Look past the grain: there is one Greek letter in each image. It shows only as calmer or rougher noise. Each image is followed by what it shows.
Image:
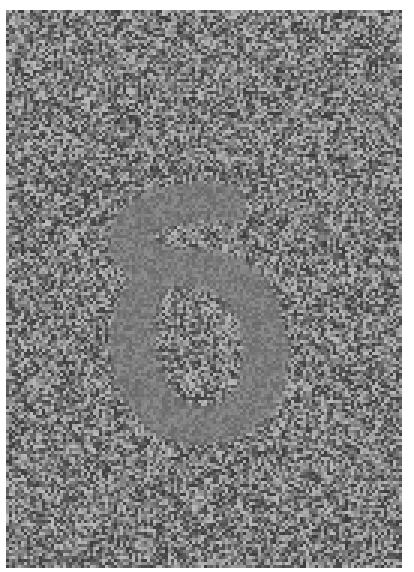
delta
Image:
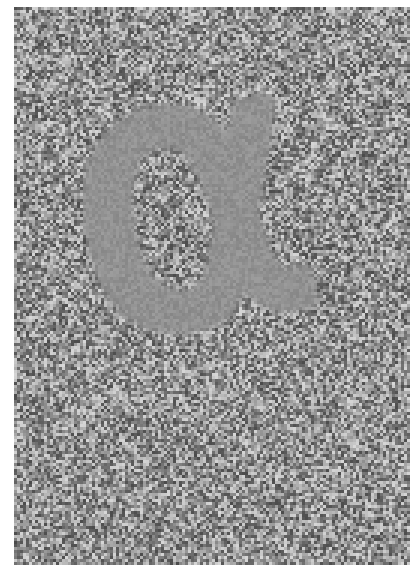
alpha
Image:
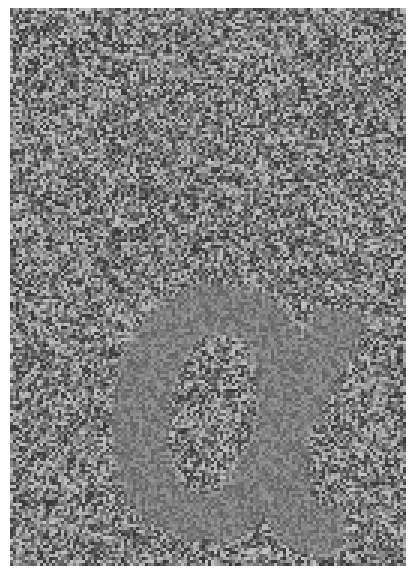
alpha
